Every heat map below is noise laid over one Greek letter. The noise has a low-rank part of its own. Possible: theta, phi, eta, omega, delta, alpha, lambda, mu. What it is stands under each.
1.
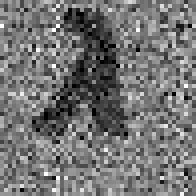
lambda
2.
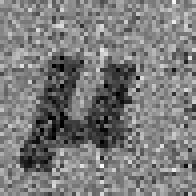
mu
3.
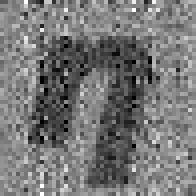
eta
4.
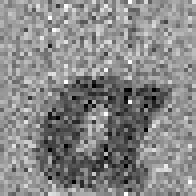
alpha
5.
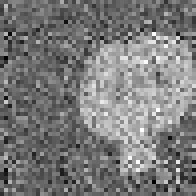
phi
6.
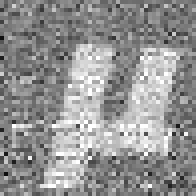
mu
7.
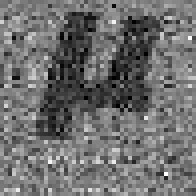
mu
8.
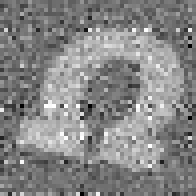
omega
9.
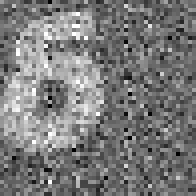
delta
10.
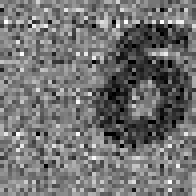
delta
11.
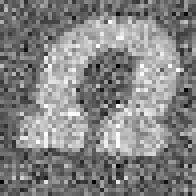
omega
